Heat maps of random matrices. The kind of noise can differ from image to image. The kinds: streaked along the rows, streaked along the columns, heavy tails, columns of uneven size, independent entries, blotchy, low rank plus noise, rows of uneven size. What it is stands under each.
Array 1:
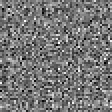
low rank plus noise
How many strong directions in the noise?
five to eight
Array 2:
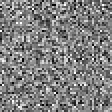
low rank plus noise
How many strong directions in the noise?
three or four
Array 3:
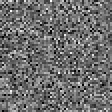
low rank plus noise
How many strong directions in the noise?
five to eight
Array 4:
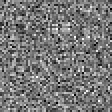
low rank plus noise
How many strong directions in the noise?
five to eight
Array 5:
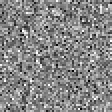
independent entries
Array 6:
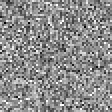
independent entries
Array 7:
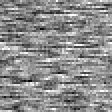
streaked along the rows
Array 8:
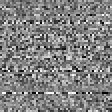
rows of uneven size
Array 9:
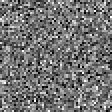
independent entries
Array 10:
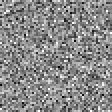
independent entries
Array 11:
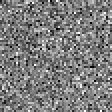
independent entries
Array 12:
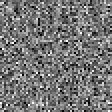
low rank plus noise
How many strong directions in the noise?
five to eight
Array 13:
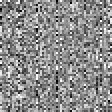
columns of uneven size
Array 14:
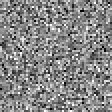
independent entries
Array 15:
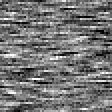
streaked along the rows
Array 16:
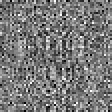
low rank plus noise
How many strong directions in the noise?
one
